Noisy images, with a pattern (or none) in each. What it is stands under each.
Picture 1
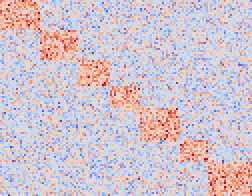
blocks along the diagonal
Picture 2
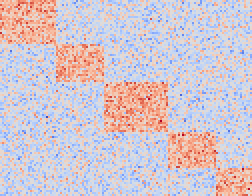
blocks along the diagonal
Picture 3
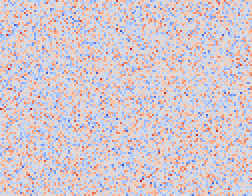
only noise
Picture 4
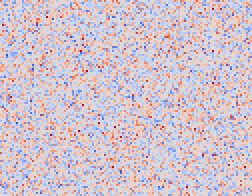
only noise
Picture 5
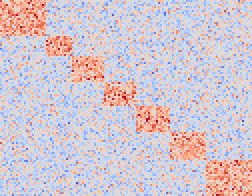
blocks along the diagonal
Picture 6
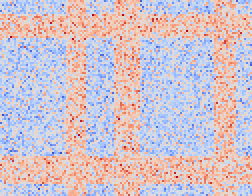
bands of rows crossing bands of columns
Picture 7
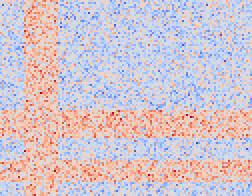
bands of rows crossing bands of columns
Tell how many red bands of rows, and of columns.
2 and 1
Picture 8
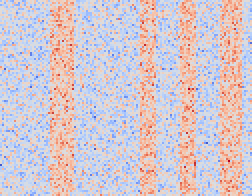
bands of columns
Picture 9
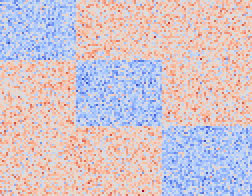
blocks along the diagonal
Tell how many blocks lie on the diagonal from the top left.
3
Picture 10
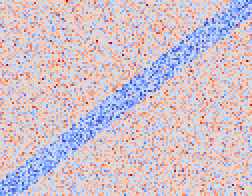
a diagonal band
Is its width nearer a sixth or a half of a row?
a sixth
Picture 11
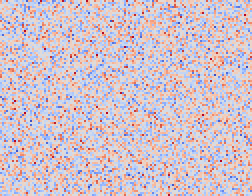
only noise
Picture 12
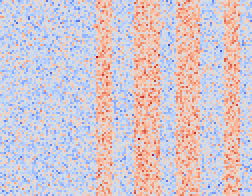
bands of columns
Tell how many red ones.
4
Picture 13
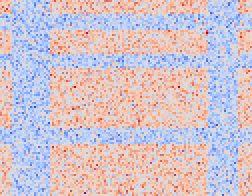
bands of rows crossing bands of columns
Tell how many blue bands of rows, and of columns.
3 and 2
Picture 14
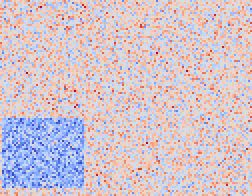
one block
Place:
bottom left
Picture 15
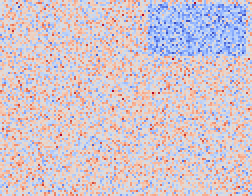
one block
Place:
top right
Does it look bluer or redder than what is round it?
bluer
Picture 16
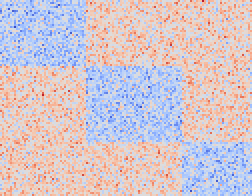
blocks along the diagonal
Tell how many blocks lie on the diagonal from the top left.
3
